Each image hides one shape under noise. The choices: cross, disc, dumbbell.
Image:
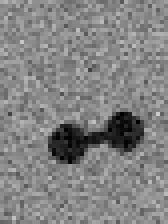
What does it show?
dark dumbbell
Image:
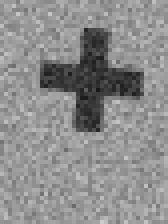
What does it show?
dark cross
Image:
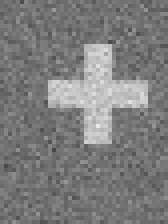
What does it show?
light cross
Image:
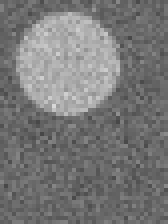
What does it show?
light disc
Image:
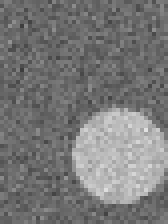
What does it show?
light disc
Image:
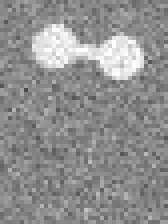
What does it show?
light dumbbell
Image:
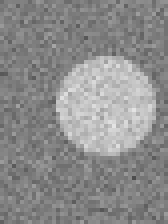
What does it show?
light disc
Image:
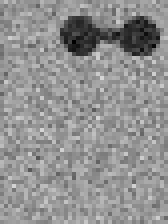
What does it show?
dark dumbbell
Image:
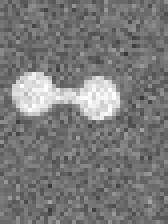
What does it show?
light dumbbell
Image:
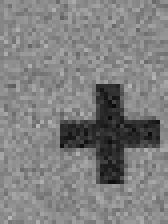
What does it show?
dark cross
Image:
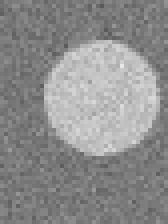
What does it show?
light disc
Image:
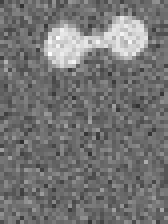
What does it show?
light dumbbell
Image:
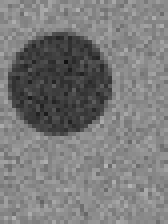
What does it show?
dark disc
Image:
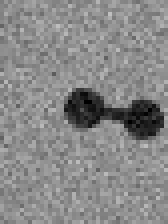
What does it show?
dark dumbbell
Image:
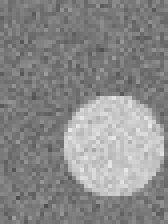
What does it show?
light disc
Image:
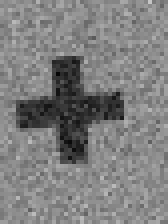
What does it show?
dark cross
